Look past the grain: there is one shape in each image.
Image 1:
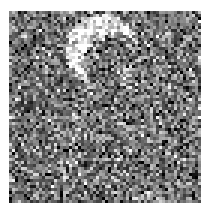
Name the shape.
crescent
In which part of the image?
top middle
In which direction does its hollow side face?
down and right
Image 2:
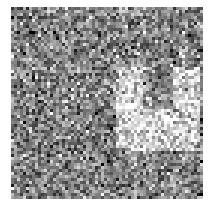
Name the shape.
square with a notch
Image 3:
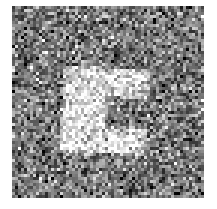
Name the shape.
square with a notch
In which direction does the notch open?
right
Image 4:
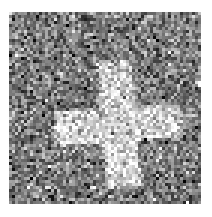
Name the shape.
cross
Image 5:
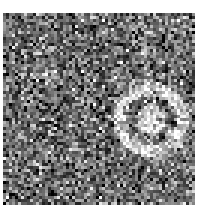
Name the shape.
bullseye
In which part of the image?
middle right
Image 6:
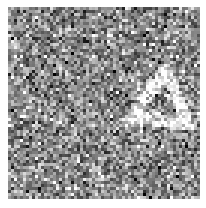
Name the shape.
triangle frame
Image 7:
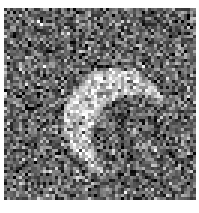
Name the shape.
crescent
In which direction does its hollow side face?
down and right
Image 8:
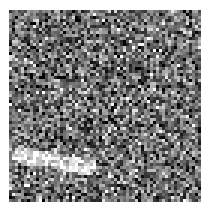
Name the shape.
bar
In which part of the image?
bottom left
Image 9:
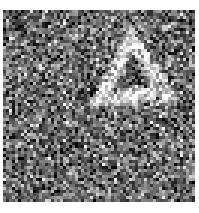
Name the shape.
triangle frame
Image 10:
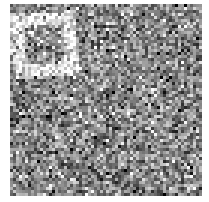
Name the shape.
square frame
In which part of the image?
top left
